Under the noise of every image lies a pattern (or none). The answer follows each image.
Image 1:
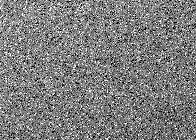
a smooth slope
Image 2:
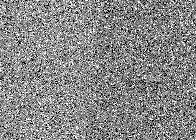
a sharp edge
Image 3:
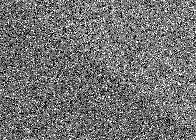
a sharp edge
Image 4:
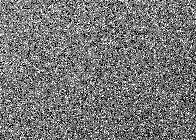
a smooth slope
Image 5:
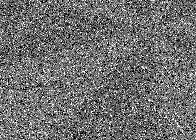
spokes from one point
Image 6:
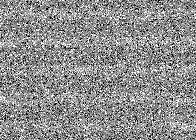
horizontal stripes
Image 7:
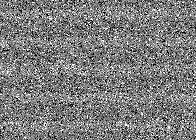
horizontal stripes
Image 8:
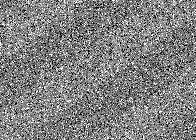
diagonal stripes
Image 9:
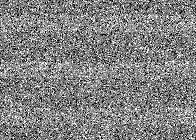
horizontal stripes
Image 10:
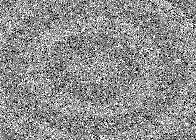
rings round one point
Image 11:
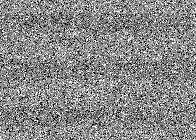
horizontal stripes
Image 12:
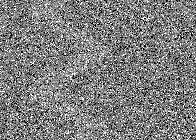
a wavy band
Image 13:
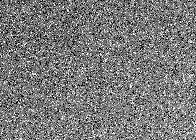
a smooth slope
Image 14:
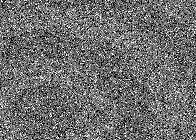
rings round one point
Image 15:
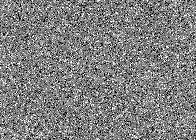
only noise
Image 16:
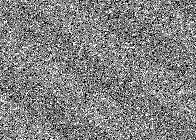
diagonal stripes
